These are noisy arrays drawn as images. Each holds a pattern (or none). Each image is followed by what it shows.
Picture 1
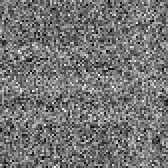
bands of rows crossing bands of columns
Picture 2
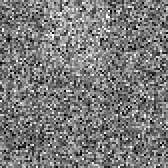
one block
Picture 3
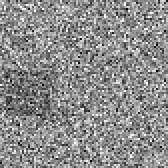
one block
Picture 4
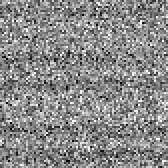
bands of rows
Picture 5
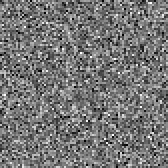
only noise
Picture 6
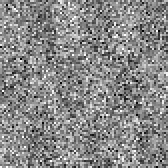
a checkerboard
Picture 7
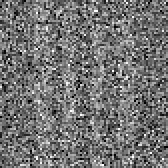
bands of columns
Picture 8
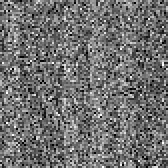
bands of columns
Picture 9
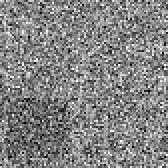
one block
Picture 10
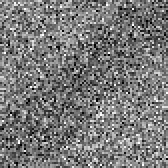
a diagonal band
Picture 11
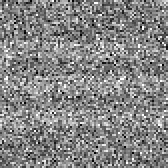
bands of rows
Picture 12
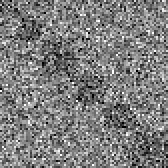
blocks along the diagonal
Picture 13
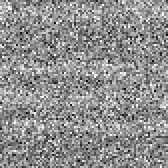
bands of rows
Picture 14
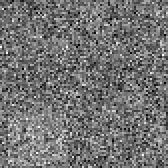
one block
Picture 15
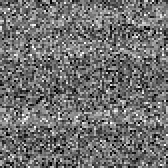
bands of rows
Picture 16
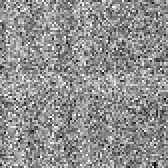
bands of rows crossing bands of columns
